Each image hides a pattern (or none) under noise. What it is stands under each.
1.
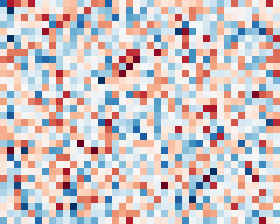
only noise
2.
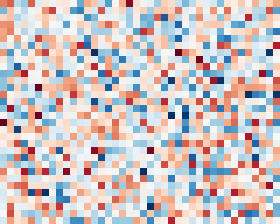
only noise
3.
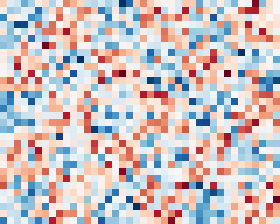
a checkerboard
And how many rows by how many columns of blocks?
5 by 6
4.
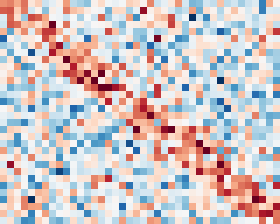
a diagonal band
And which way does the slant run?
top left to bottom right
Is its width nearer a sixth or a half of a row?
a sixth
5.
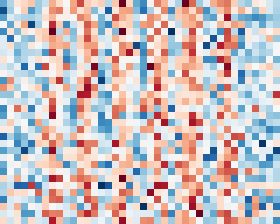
bands of columns
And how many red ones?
6
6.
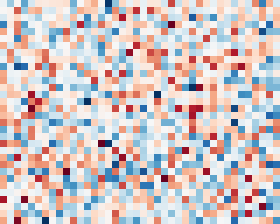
only noise
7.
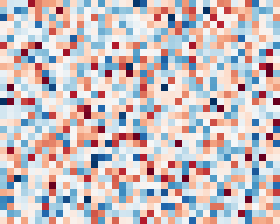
only noise
